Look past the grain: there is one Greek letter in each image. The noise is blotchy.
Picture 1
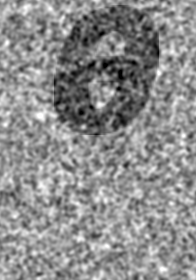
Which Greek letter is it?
theta
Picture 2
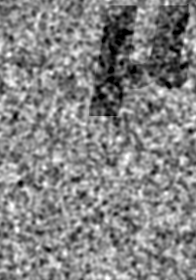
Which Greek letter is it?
mu
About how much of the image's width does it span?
half
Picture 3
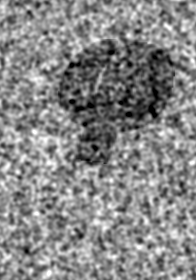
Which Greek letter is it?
phi
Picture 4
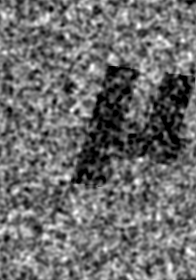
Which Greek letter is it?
mu
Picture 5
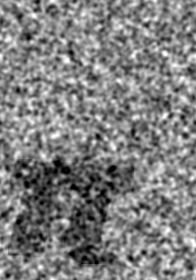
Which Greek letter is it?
pi
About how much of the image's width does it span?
two thirds
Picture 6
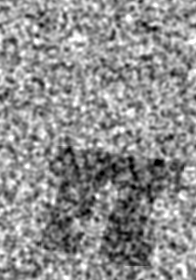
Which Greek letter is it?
pi
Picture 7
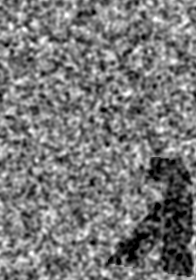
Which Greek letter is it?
lambda
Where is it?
bottom right
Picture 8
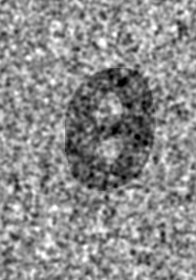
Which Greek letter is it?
theta
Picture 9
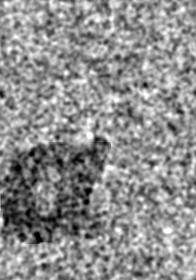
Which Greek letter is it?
alpha
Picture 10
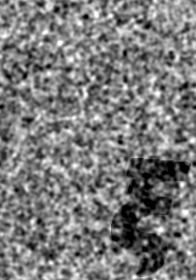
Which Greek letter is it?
xi
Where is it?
bottom right
